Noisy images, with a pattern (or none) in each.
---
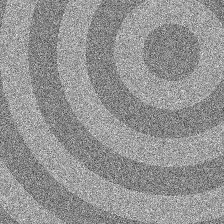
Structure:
rings round one point
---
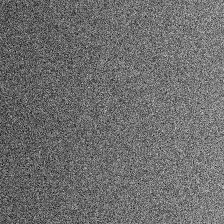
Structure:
a smooth slope
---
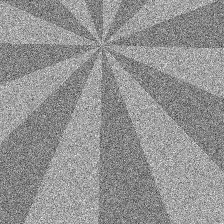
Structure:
spokes from one point
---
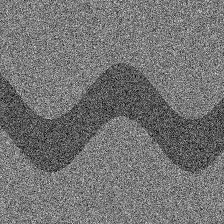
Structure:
a wavy band
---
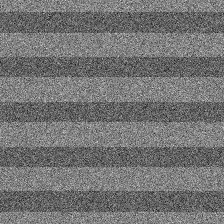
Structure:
horizontal stripes
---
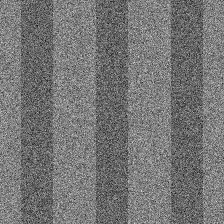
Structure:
vertical stripes
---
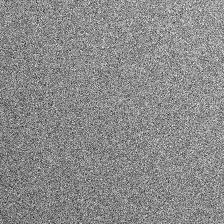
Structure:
a smooth slope
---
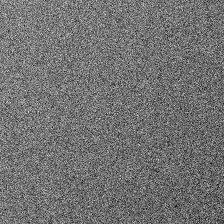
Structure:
a smooth slope
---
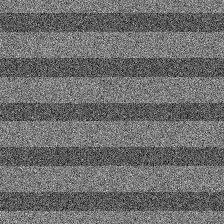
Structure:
horizontal stripes
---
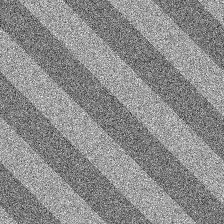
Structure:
diagonal stripes
